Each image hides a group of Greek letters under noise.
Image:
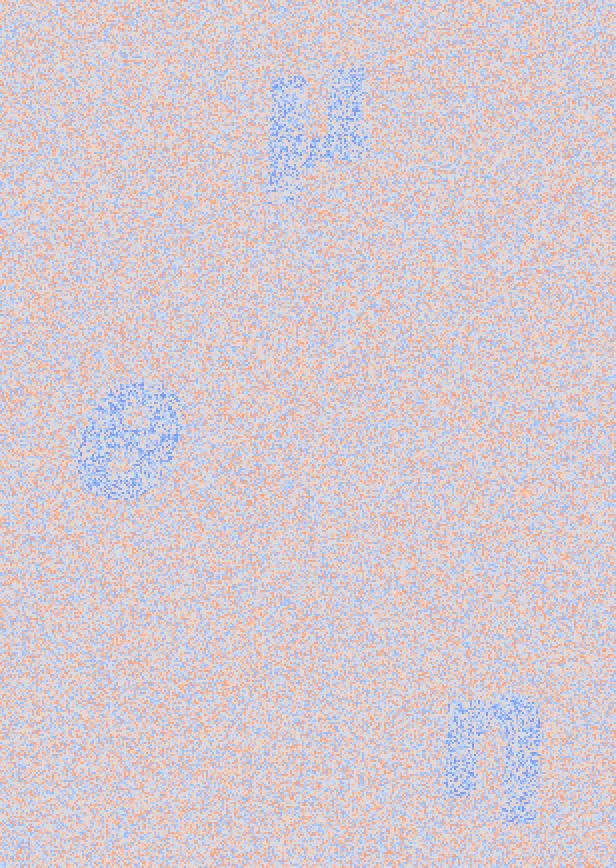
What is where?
top middle: mu; middle left: theta; bottom right: eta
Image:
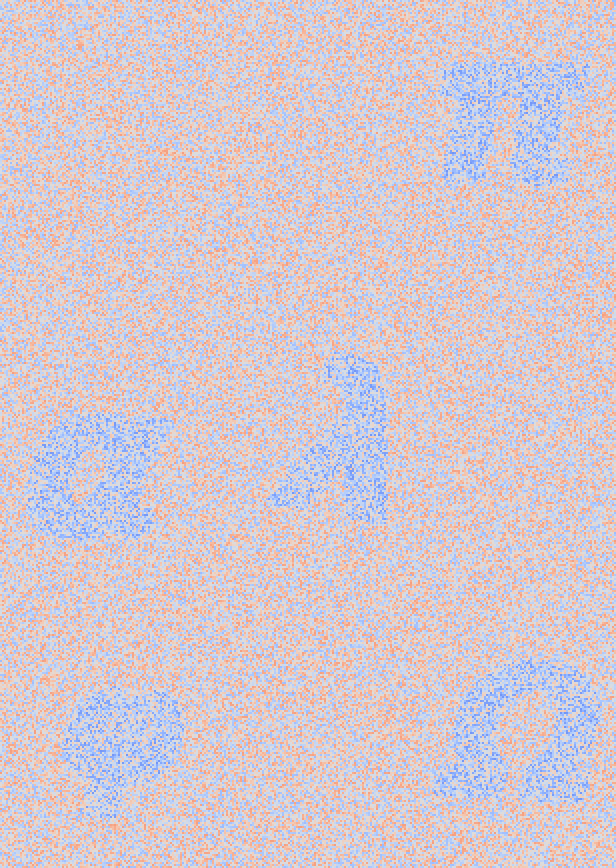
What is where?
top right: pi; middle left: alpha; centre: lambda; bottom left: phi; bottom right: omega
